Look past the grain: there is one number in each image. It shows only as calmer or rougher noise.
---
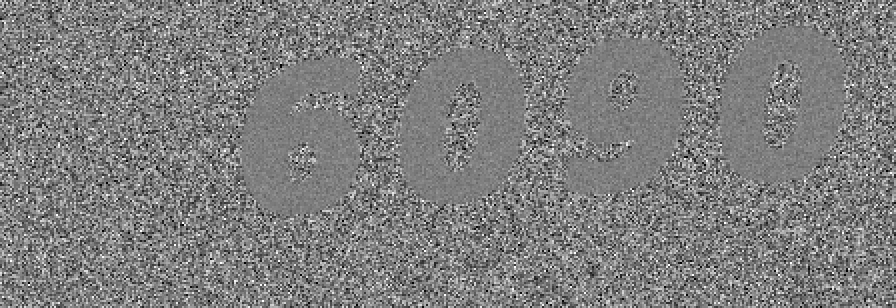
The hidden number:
6090
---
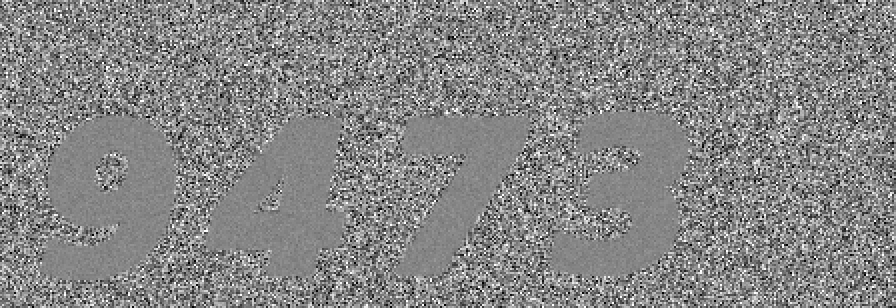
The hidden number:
9473
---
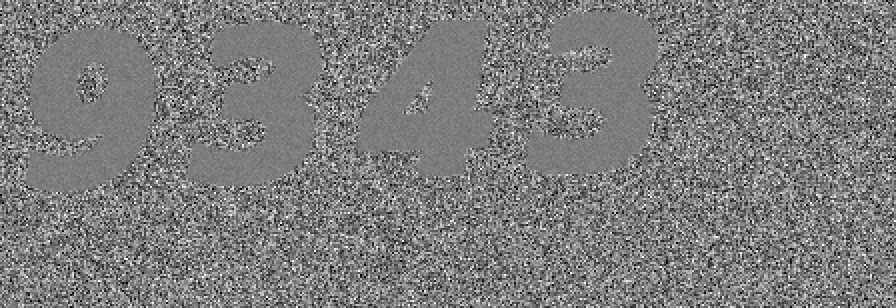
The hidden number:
9343
